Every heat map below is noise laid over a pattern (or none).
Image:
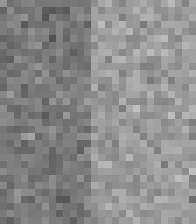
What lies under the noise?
a sharp edge
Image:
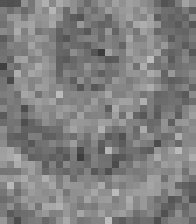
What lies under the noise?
rings round one point
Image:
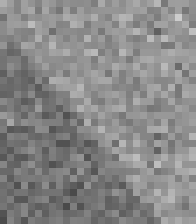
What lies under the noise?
a sharp edge
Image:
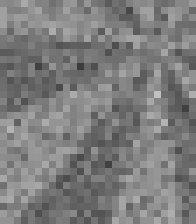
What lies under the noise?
spokes from one point
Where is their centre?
top right
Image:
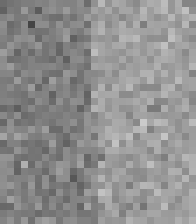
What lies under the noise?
a sharp edge
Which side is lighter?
right
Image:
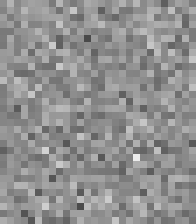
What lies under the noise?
only noise
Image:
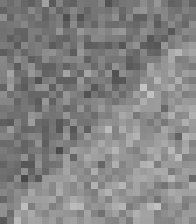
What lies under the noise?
a sharp edge
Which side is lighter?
bottom right
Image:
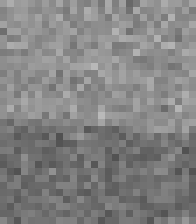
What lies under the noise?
a sharp edge
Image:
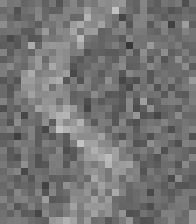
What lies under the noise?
a wavy band
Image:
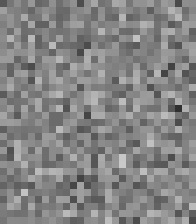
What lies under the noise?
only noise
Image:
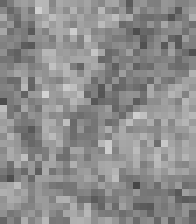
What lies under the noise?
spokes from one point
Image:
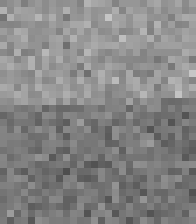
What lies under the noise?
a sharp edge
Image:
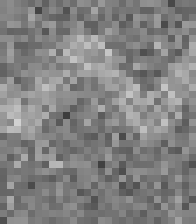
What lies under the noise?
a wavy band
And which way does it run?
left to right
